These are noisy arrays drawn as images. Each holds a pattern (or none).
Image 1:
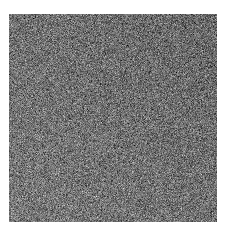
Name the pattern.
a smooth slope
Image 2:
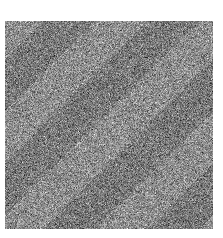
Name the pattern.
diagonal stripes
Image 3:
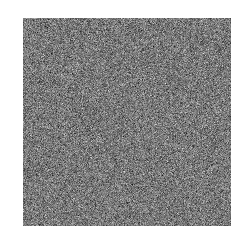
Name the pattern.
only noise
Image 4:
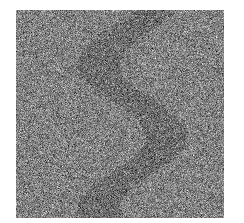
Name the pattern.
a wavy band
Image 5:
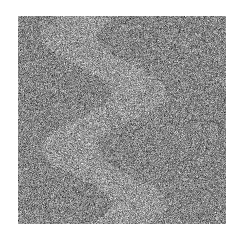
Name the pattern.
a wavy band
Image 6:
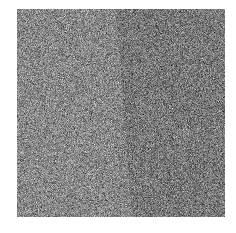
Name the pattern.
a sharp edge
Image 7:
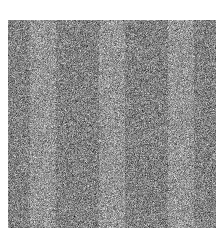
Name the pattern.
vertical stripes
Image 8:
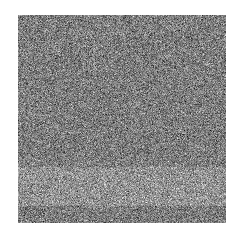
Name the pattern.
one horizontal stripe
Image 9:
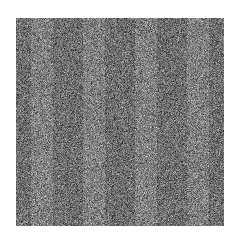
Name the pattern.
vertical stripes
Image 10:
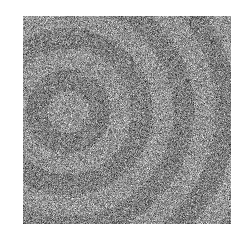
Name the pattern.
rings round one point
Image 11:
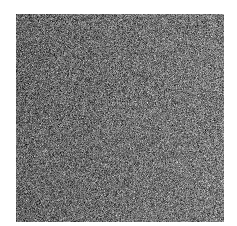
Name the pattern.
a smooth slope
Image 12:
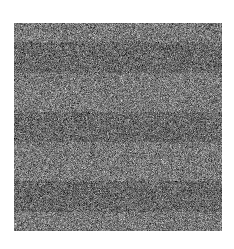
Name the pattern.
horizontal stripes
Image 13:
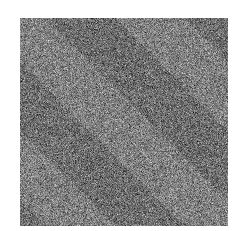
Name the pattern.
diagonal stripes
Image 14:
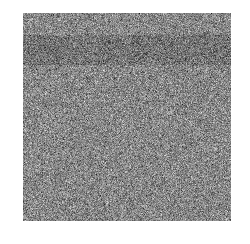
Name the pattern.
one horizontal stripe
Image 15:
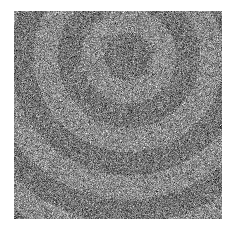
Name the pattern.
rings round one point
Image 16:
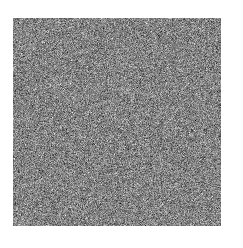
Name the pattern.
only noise
